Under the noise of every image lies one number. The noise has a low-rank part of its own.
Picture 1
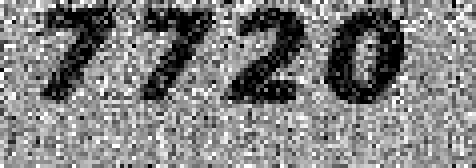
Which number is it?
7720
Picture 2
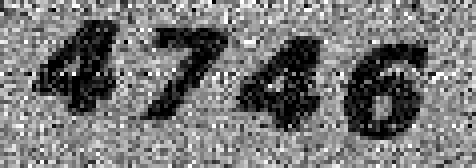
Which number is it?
4746
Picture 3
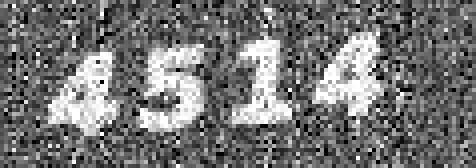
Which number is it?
4514
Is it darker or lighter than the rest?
lighter
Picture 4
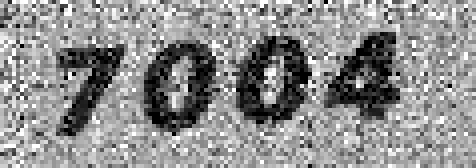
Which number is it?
7004
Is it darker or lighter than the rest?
darker
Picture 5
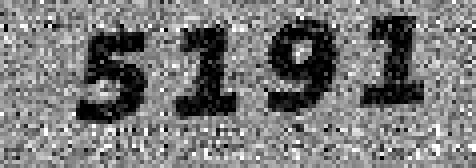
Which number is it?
5191
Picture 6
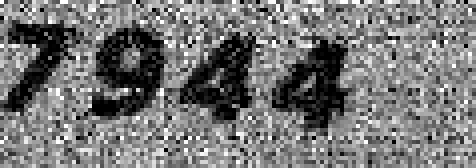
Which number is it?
7944
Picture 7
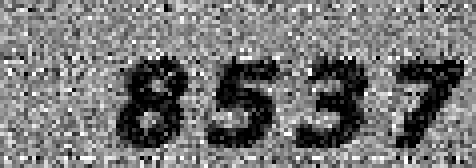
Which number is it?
8537
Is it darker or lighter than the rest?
darker
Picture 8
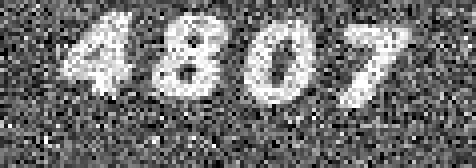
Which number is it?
4807
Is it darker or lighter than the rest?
lighter
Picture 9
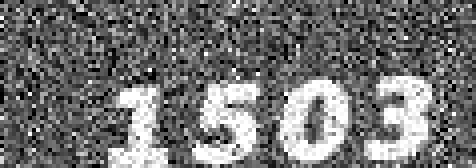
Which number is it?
1503
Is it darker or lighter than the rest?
lighter
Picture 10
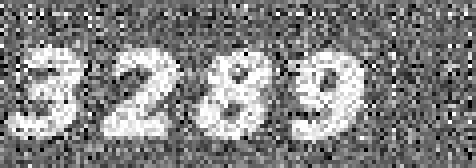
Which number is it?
3289
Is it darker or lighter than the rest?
lighter
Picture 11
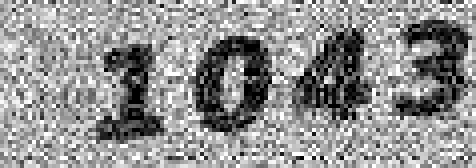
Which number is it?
1043
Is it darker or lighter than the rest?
darker
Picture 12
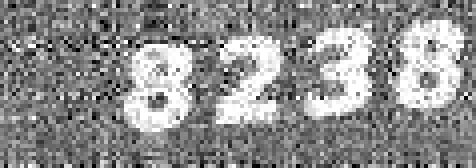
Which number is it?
8238
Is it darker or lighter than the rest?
lighter
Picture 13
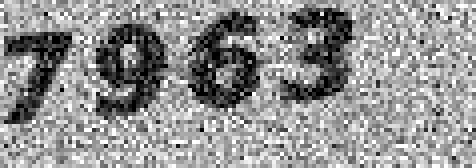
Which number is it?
7963
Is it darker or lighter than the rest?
darker
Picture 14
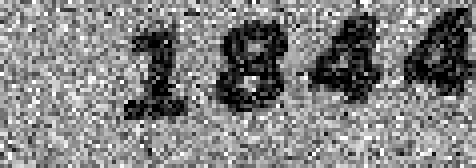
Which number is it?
1844
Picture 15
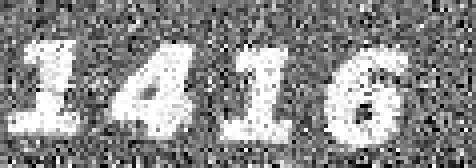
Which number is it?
1416
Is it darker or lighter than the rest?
lighter
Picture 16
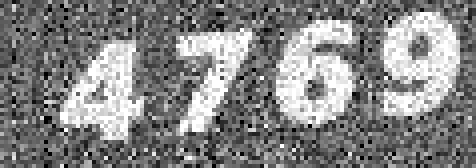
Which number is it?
4769
